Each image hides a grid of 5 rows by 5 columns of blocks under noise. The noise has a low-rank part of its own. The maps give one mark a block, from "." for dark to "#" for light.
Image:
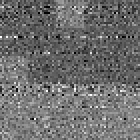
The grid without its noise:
. . # . .
. . . . .
# . . . .
# # # # #
# # # # #
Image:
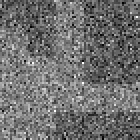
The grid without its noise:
. . # . .
# . # . .
# # # . .
# # # # #
# # . . .
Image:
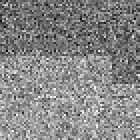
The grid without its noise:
. . . . .
. . . . .
# # # # .
# # # # #
# # # # #
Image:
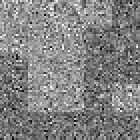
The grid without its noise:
# # # # .
# # # . .
. # # . .
. # # . #
. . . . .
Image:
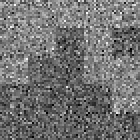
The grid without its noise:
# # # # #
# # . # .
# . . # #
. . . . #
. . . . .
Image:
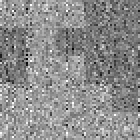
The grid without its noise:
# # # . .
. # . . .
. # # . .
# # # # .
# # # # #
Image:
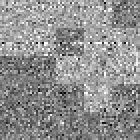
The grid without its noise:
# # # # .
# # . # #
. . # # #
. . . # .
. . . . .
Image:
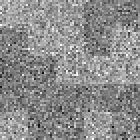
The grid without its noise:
# # # . .
. # # . #
. . # # #
. . . . .
# . . # .
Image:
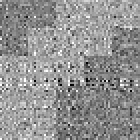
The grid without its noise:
. . # # #
. # # # .
# # # . .
# # . . .
# # . . .
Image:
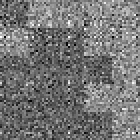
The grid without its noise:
. # # # #
# . . # #
. . . . #
. . . # #
. . . . #
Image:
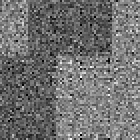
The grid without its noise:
# . . . #
# . . . #
. . # # #
. . # # #
. . # # #
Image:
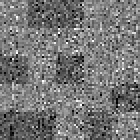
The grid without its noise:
# . . # #
# # # # #
. # . # #
# # # # .
. . # . #
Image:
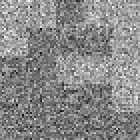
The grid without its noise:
# # . # #
# . . . #
. . # # #
. . . . #
. . . . .
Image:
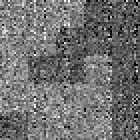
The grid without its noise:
# # # . .
# # . . .
# . . # .
# # # # .
. # # # .
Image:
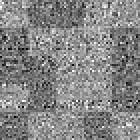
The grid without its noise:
# . . # #
. # # # .
. . # # .
# . # # .
. # # . #
